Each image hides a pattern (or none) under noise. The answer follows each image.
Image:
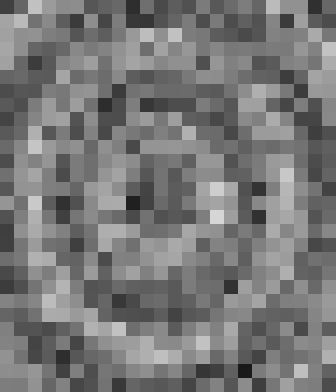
rings round one point
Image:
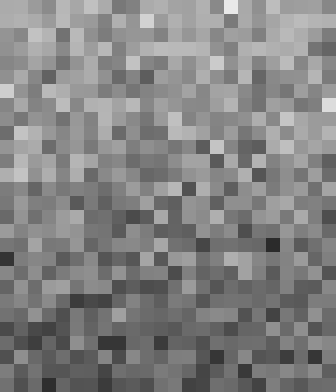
a smooth slope
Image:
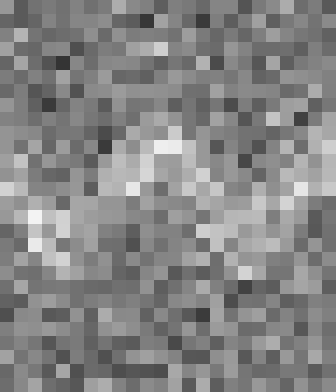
a wavy band
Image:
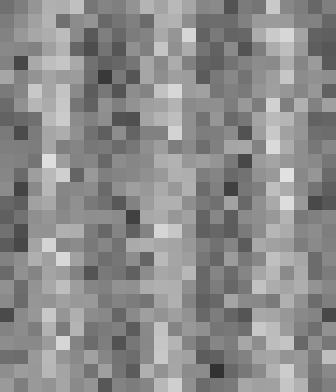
vertical stripes
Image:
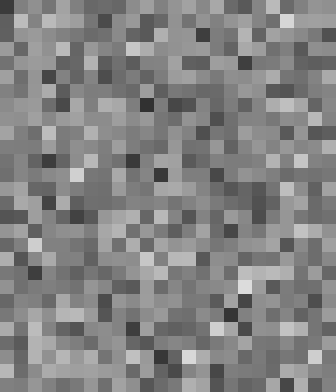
only noise
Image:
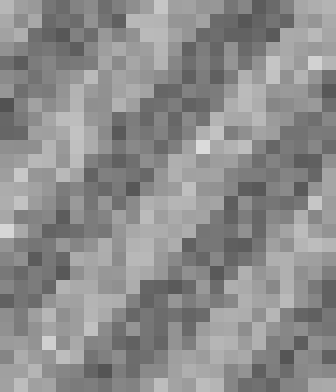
diagonal stripes
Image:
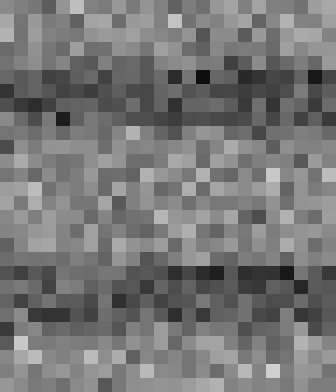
horizontal stripes
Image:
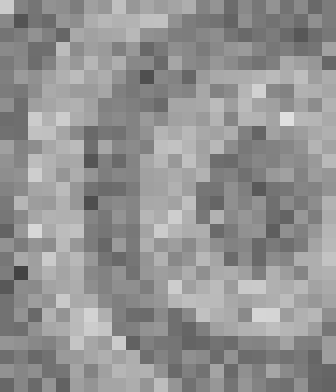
rings round one point
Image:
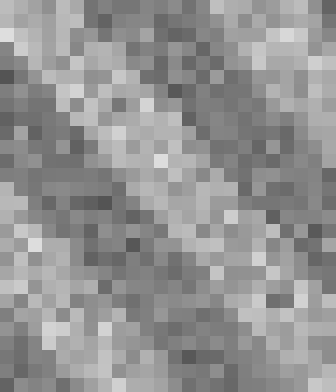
diagonal stripes
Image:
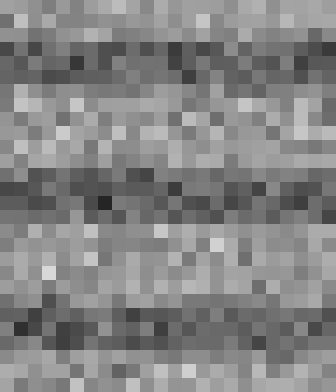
horizontal stripes
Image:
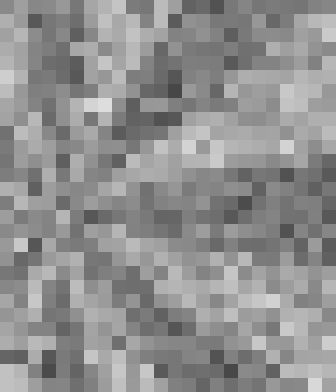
spokes from one point
